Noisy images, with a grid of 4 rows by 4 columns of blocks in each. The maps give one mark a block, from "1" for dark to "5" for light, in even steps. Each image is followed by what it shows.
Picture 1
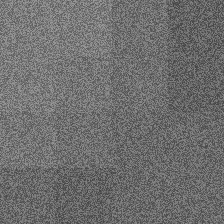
5531
5431
4322
2122
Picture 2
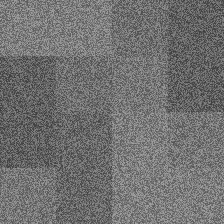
5531
1341
1254
4255
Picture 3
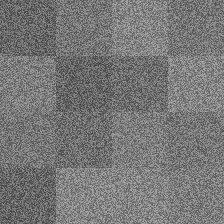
1353
4125
3243
1554
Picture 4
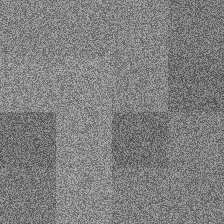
4442
5541
1513
2533
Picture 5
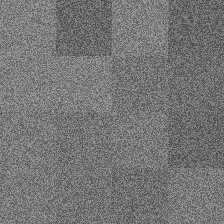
5151
5532
4341
4324
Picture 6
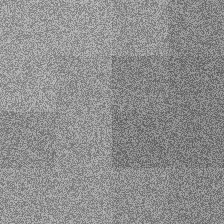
5542
5421
3411
4432
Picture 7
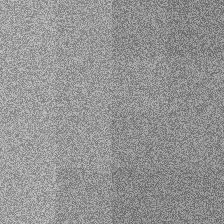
5421
5432
5422
5311
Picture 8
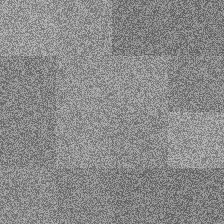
5411
2442
2435
3211
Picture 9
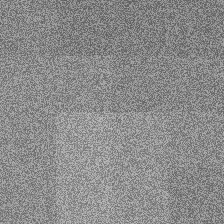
2111
3322
3543
3542
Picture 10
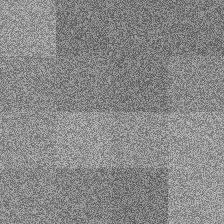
5111
3213
4545
3215
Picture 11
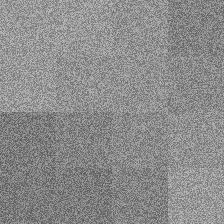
5542
5443
1234
1125
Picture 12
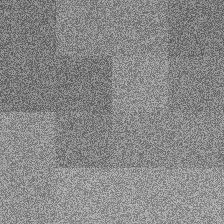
1331
1142
4233
4555
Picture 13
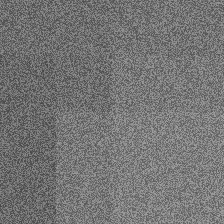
2233
1244
1455
1455
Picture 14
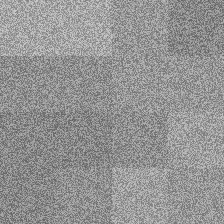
5531
2233
1124
1243
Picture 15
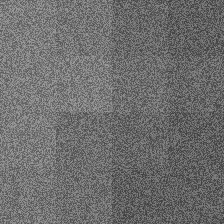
5421
5532
5321
4311
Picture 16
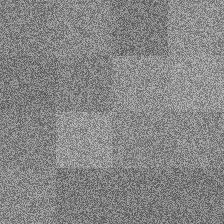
2314
1245
2533
3111
